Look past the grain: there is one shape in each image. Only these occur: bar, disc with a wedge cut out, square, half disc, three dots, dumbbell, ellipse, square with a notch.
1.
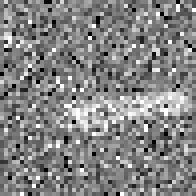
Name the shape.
bar
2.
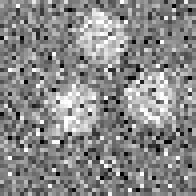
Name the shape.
three dots
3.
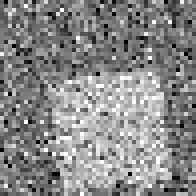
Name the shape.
square
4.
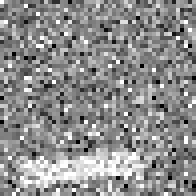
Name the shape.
bar
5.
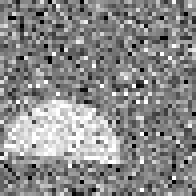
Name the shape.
half disc
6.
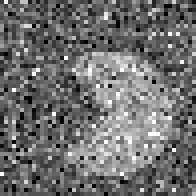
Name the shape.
disc with a wedge cut out
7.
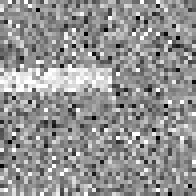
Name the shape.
bar
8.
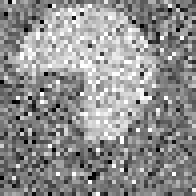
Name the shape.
disc with a wedge cut out
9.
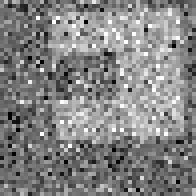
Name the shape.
square with a notch
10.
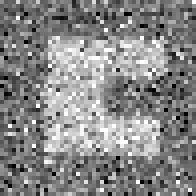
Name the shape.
square with a notch
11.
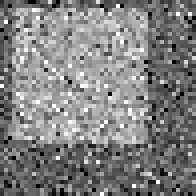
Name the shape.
square
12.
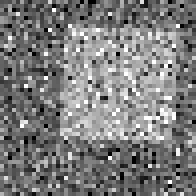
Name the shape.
square
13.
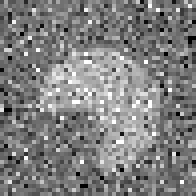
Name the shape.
disc with a wedge cut out
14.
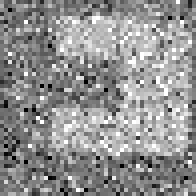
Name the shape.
square with a notch
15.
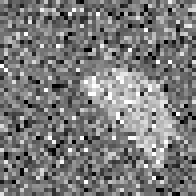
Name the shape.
half disc
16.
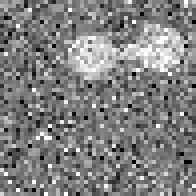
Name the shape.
dumbbell
